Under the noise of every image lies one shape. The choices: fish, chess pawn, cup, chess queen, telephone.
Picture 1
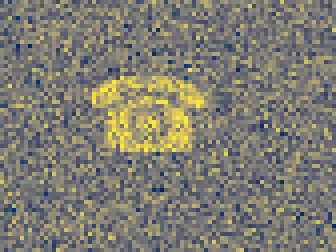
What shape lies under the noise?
telephone
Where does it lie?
centre
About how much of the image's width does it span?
a third
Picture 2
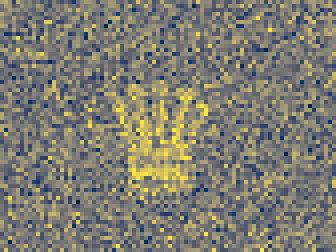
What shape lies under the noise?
chess queen
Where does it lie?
centre
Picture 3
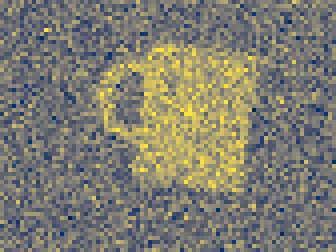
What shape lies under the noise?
cup
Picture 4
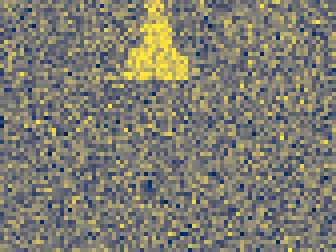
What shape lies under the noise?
chess pawn
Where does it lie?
top middle
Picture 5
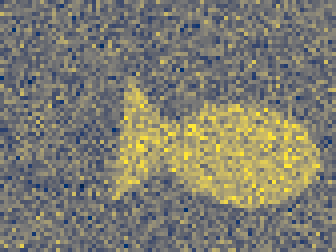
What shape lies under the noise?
fish
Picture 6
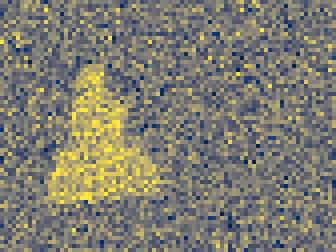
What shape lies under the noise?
chess pawn
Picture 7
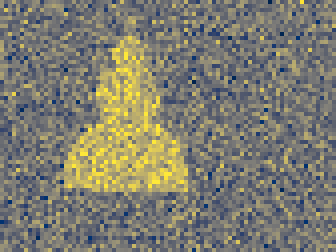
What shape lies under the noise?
chess pawn
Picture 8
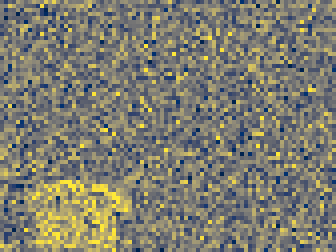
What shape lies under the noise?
telephone
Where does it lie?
bottom left
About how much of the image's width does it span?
a third
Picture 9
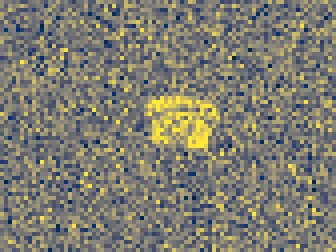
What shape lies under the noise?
telephone
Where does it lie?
centre
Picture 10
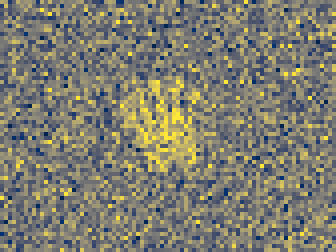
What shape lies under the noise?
chess queen
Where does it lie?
centre
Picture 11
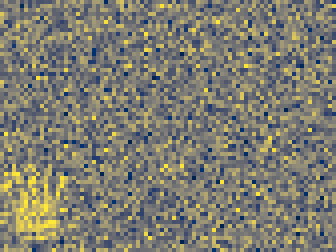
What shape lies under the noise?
chess queen
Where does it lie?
bottom left
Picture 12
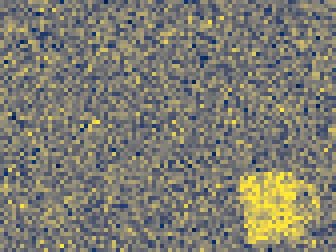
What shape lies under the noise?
cup
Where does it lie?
bottom right
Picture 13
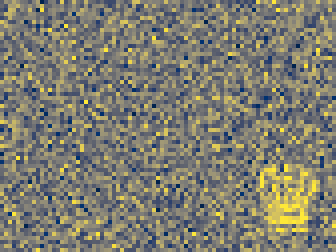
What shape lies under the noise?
chess queen
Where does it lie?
bottom right
